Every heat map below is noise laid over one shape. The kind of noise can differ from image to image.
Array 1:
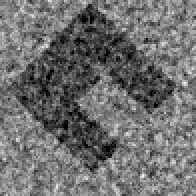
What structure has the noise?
blotchy
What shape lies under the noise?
square with a notch
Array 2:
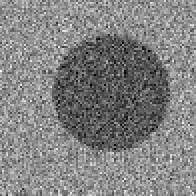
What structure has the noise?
low rank plus noise
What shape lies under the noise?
disc
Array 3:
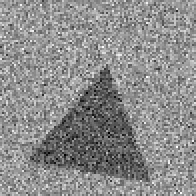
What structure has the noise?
independent entries
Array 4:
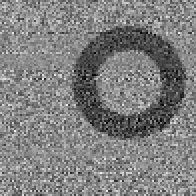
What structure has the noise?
rows of uneven size
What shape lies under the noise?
ring
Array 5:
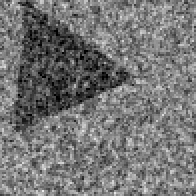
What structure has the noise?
blotchy
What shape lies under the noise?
triangle
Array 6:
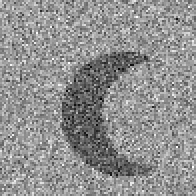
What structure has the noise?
independent entries
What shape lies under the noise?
crescent
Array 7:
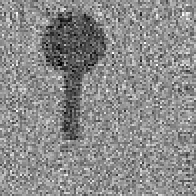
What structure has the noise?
low rank plus noise
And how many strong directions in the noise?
two
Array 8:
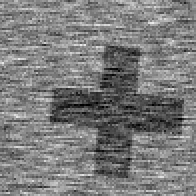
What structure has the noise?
streaked along the rows
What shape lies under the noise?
cross
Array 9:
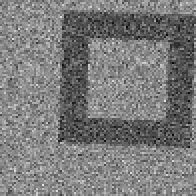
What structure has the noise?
low rank plus noise
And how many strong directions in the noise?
five to eight
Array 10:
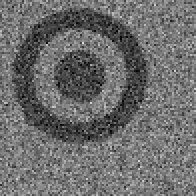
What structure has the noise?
independent entries
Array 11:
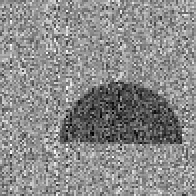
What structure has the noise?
columns of uneven size
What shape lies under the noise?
half disc
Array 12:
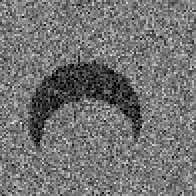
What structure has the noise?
independent entries
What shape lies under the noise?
crescent
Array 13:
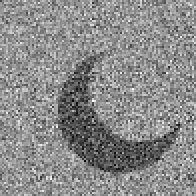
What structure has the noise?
low rank plus noise
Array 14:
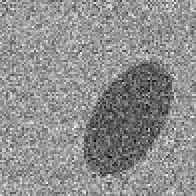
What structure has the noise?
low rank plus noise
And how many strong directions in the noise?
two
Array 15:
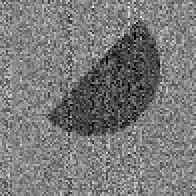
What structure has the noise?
columns of uneven size
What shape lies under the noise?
half disc
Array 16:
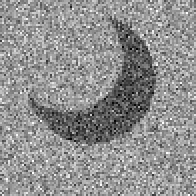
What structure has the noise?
independent entries
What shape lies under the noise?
crescent
